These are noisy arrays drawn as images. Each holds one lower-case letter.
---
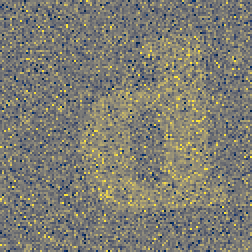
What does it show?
light d
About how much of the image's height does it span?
two thirds
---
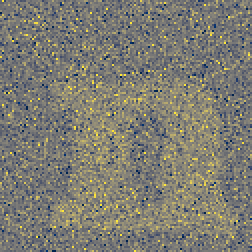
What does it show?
light n
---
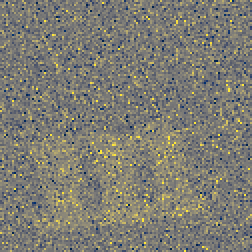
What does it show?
light m
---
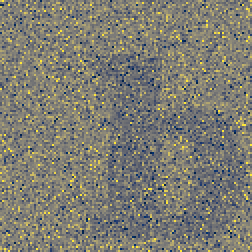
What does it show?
dark b
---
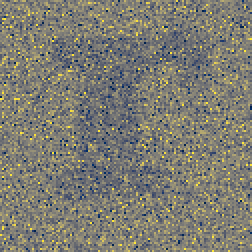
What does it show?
dark r
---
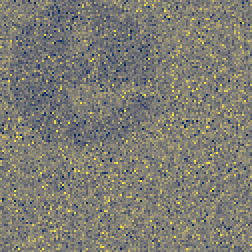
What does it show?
dark e
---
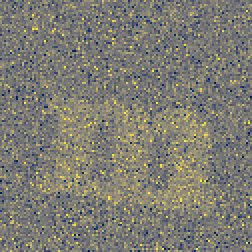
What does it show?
light m
